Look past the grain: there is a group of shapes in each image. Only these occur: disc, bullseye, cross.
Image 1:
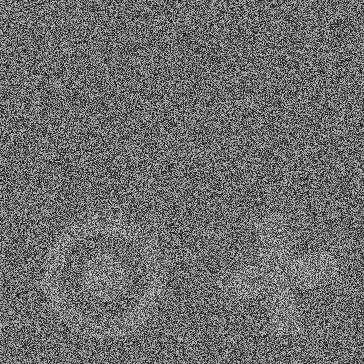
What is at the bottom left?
bullseye
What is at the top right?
nothing
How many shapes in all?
2
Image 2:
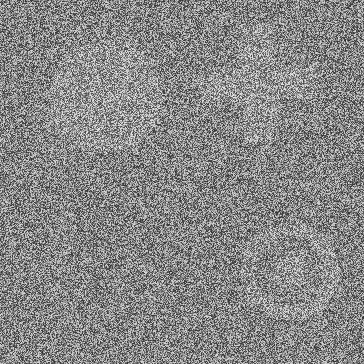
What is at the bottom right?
bullseye
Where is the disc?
top left
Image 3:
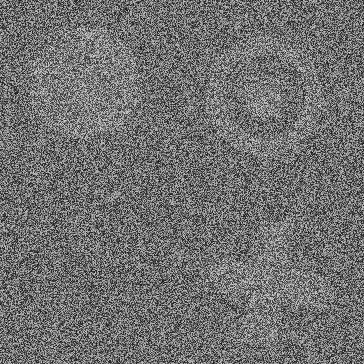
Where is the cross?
bottom right
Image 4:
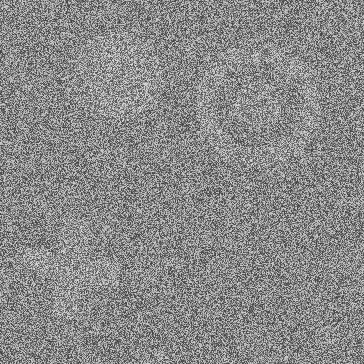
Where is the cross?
bottom left
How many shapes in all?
3
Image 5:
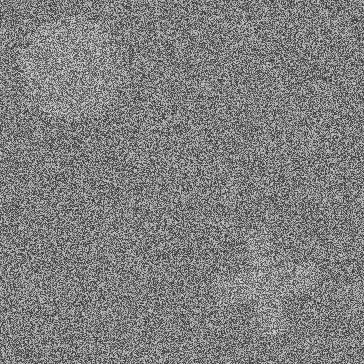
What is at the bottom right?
cross
